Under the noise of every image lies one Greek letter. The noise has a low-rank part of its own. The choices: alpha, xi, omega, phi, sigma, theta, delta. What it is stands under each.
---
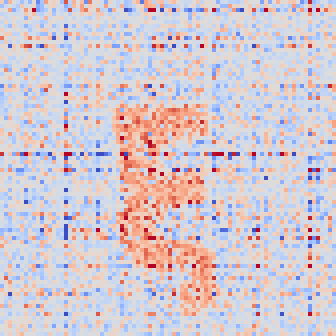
red xi
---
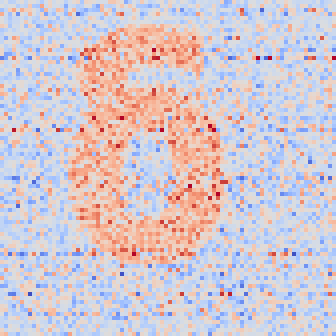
red delta
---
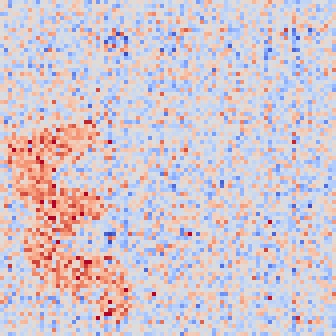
red xi
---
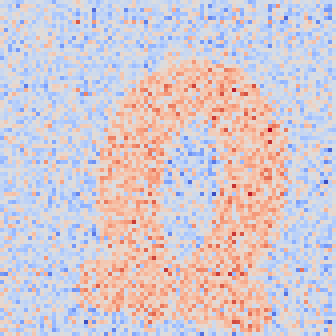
red omega
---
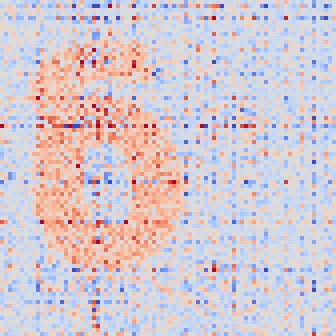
red delta
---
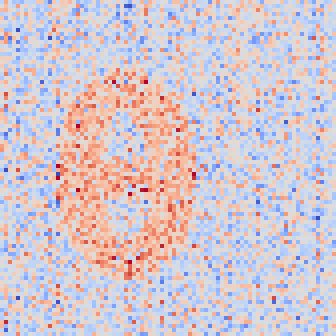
red theta
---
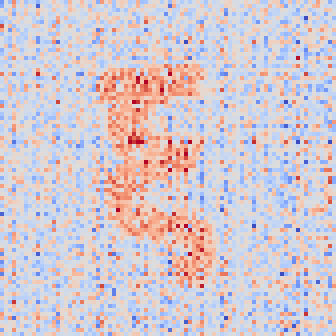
red xi
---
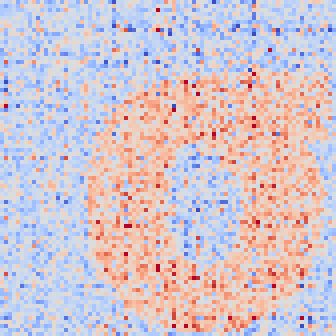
red sigma
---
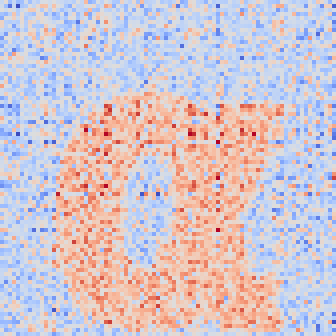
red alpha
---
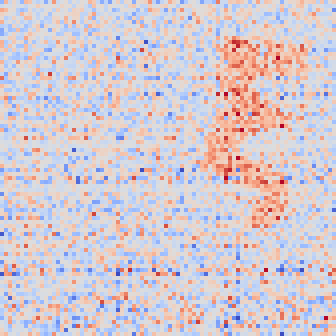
red xi
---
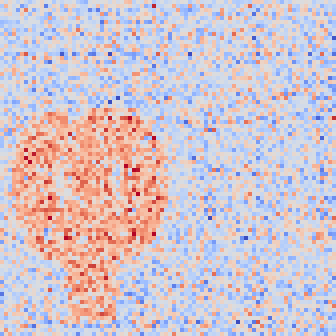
red phi
